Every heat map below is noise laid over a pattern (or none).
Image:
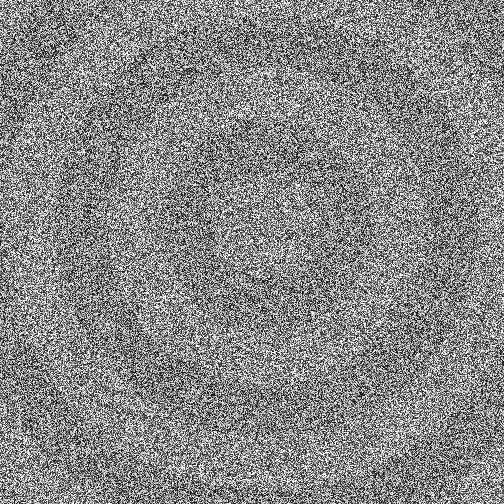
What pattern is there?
rings round one point
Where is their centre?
centre
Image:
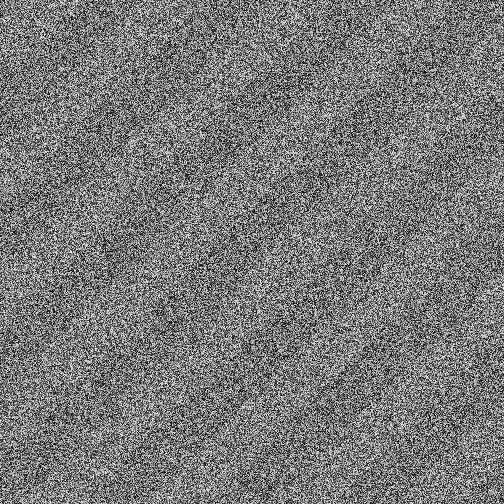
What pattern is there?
diagonal stripes
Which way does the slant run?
bottom left to top right
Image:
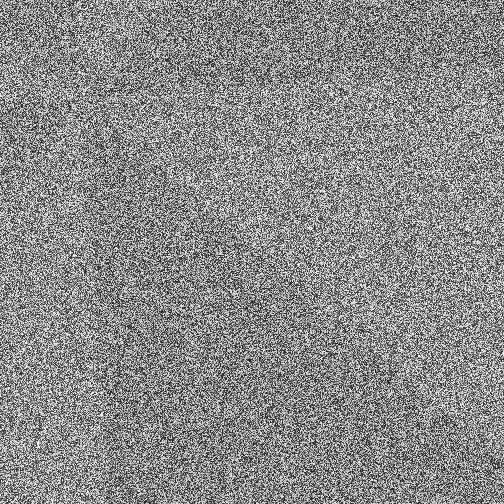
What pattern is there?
spokes from one point
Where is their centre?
top left
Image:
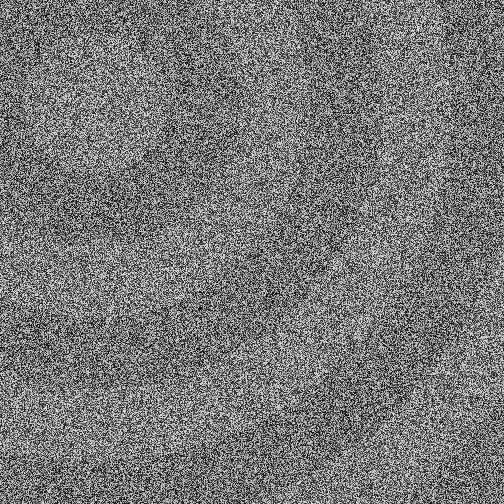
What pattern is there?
rings round one point
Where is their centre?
top left
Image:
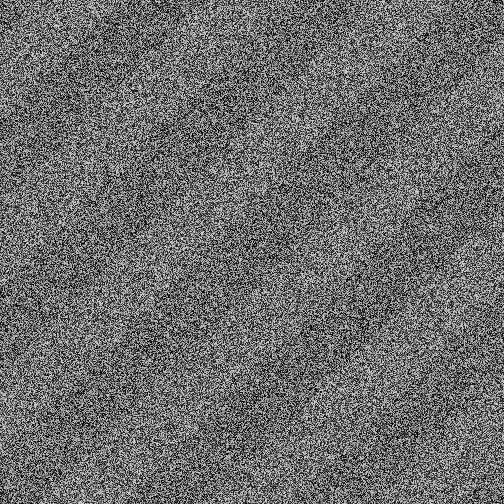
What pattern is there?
diagonal stripes
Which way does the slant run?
bottom left to top right
